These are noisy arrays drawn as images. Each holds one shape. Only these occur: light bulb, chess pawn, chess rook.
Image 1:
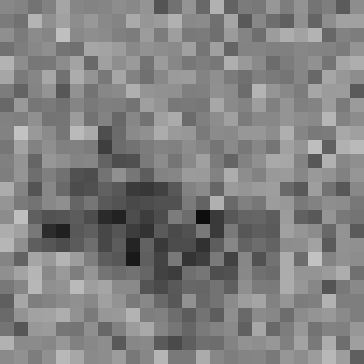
chess rook
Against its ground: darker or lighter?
darker
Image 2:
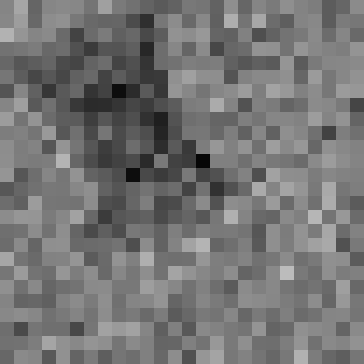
chess rook
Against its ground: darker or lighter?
darker
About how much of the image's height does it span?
two thirds
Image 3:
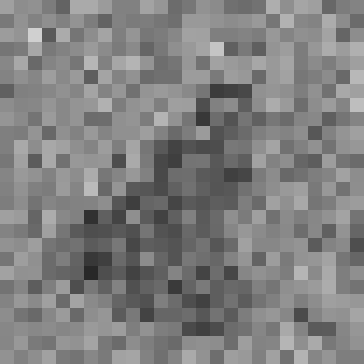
chess pawn
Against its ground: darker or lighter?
darker
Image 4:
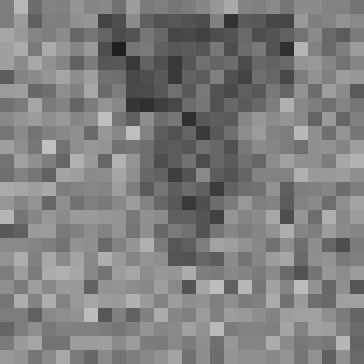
chess pawn
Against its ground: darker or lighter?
darker
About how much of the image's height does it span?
two thirds
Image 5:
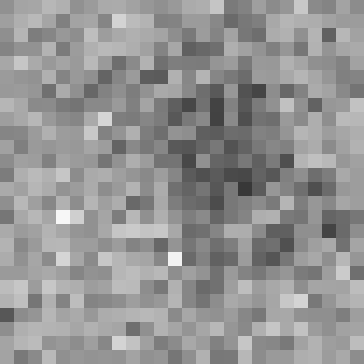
chess rook
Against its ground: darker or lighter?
darker
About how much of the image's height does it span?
nearly all
